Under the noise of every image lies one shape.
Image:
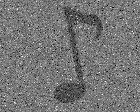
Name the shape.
musical note
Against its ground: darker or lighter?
darker
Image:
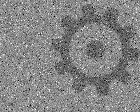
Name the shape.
gear
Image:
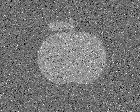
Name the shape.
apple
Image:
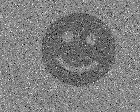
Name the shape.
smiling face
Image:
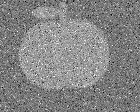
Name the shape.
apple
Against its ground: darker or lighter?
lighter
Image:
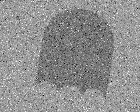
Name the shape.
ghost
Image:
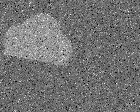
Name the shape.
cloud
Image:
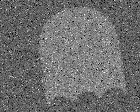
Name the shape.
ghost
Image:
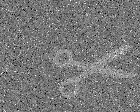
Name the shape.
pair of scissors
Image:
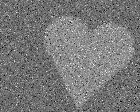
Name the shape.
heart
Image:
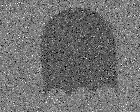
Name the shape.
ghost
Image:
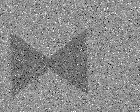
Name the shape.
bow tie
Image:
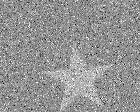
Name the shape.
star
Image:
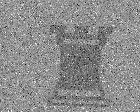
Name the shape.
chess rook
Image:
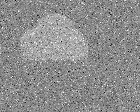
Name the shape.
cloud
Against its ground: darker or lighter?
lighter
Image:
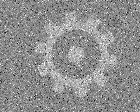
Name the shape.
gear
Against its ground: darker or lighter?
lighter
